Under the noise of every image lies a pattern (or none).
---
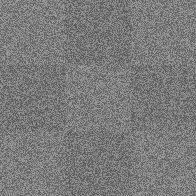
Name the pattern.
a checkerboard
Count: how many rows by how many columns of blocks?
3 by 3
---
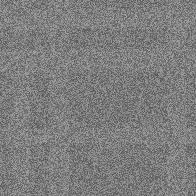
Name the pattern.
bands of rows crossing bands of columns
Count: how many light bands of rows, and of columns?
3 and 3
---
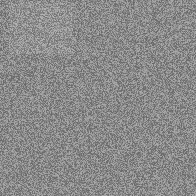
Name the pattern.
one block
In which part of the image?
top left
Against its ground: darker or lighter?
lighter
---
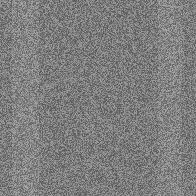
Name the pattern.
bands of columns
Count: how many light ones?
2
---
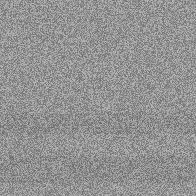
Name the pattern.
bands of rows
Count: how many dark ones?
2
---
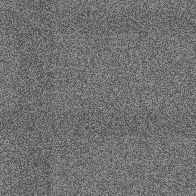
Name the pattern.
bands of rows crossing bands of columns
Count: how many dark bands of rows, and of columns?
2 and 1
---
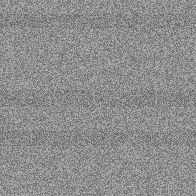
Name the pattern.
bands of rows
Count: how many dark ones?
3
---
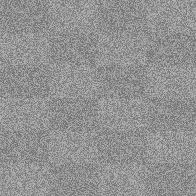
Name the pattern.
a checkerboard
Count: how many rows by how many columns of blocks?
6 by 4
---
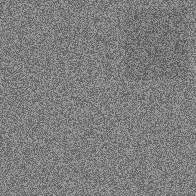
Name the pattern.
one block
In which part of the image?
top right
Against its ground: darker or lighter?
darker
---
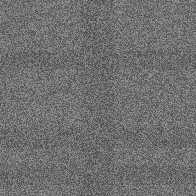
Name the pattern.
bands of rows crossing bands of columns
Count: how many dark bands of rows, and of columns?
3 and 1
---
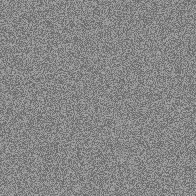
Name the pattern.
only noise
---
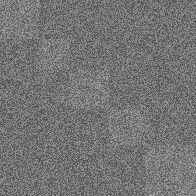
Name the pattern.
blocks along the diagonal
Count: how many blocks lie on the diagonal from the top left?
5
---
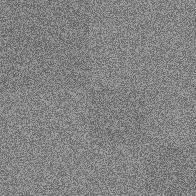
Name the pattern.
blocks along the diagonal
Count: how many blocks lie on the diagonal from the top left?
3
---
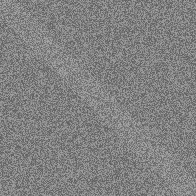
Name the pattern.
a diagonal band
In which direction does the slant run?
top left to bottom right
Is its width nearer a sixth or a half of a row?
a sixth
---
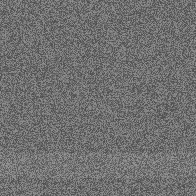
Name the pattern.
one band of rows
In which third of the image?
bottom
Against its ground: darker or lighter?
lighter
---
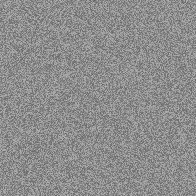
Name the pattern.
only noise
